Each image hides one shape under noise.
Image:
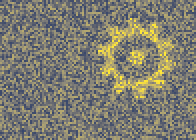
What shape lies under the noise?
gear
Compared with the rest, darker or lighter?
lighter
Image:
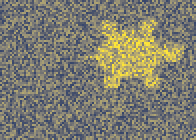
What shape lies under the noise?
turtle
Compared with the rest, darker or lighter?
lighter
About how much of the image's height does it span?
half
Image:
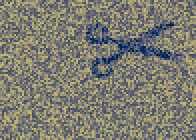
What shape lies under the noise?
pair of scissors
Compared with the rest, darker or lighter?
darker
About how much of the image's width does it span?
half
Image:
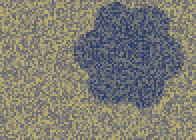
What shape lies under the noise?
flower
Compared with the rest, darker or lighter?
darker
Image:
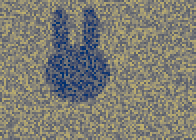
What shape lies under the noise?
rabbit's head
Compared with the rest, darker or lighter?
darker
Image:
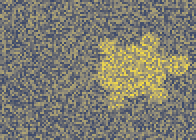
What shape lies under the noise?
turtle
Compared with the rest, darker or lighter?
lighter
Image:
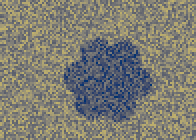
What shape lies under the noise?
flower
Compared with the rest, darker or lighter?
darker
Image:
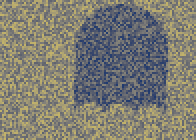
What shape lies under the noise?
ghost
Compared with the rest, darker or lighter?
darker
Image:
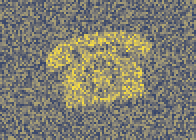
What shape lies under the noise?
telephone
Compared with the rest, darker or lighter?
lighter
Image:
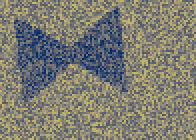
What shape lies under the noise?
bow tie
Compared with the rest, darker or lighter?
darker
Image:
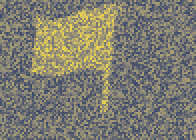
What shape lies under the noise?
flag
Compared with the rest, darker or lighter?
lighter
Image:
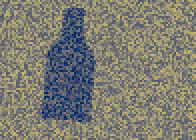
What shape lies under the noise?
bottle
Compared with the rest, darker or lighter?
darker
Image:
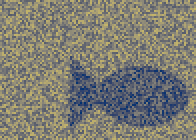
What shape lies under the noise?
fish
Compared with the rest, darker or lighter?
darker
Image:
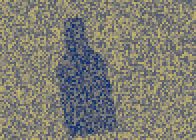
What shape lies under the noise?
bottle
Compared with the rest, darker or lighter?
darker
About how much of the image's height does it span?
nearly all
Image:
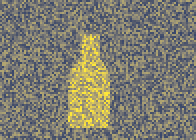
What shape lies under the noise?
bottle
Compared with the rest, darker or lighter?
lighter
